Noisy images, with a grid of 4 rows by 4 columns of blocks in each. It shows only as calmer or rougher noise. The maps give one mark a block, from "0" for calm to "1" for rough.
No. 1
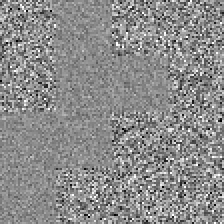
1 0 1 1
1 0 0 1
0 0 1 1
0 1 1 1
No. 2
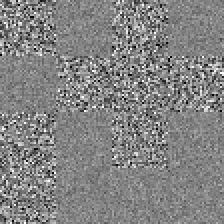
1 0 1 0
0 1 1 1
1 0 1 0
1 0 0 0
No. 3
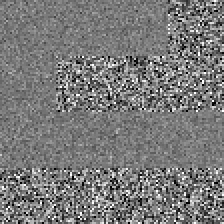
0 0 0 1
0 1 1 1
0 0 0 0
1 1 1 1
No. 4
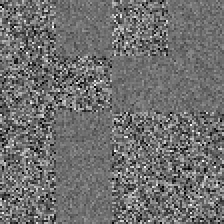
1 0 1 0
1 1 0 0
1 0 1 1
1 0 1 1
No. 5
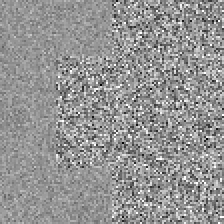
0 0 1 1
0 1 1 1
0 1 1 1
0 0 1 1
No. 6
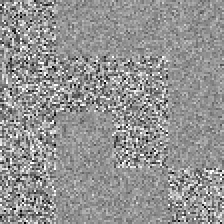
1 0 0 0
1 1 1 0
1 0 1 0
1 0 0 1
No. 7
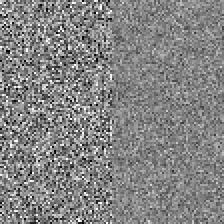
1 1 0 0
1 1 0 0
1 1 0 0
1 1 0 0
